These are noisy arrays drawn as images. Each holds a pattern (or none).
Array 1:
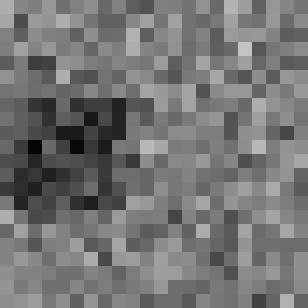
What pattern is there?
one block
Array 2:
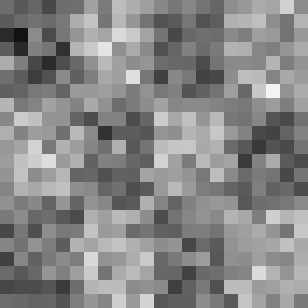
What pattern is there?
a checkerboard
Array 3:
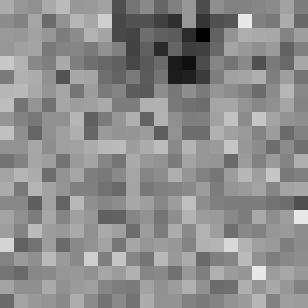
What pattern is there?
one block
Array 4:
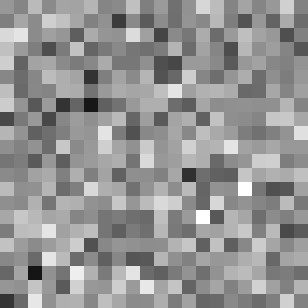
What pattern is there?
only noise
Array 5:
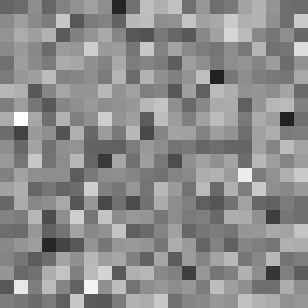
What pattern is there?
only noise
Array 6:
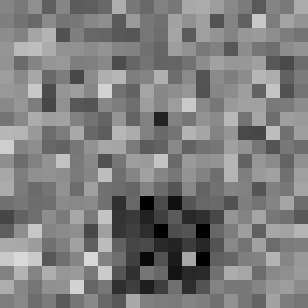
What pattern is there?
one block
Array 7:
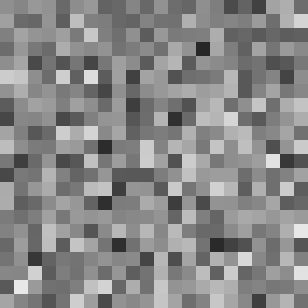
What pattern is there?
only noise
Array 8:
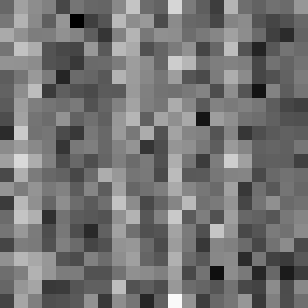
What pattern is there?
bands of columns
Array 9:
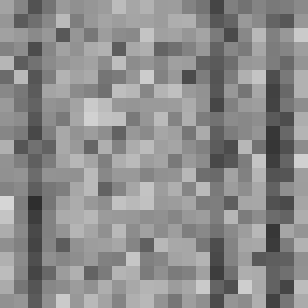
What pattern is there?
bands of columns
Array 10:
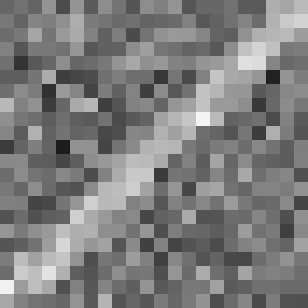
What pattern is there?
a diagonal band
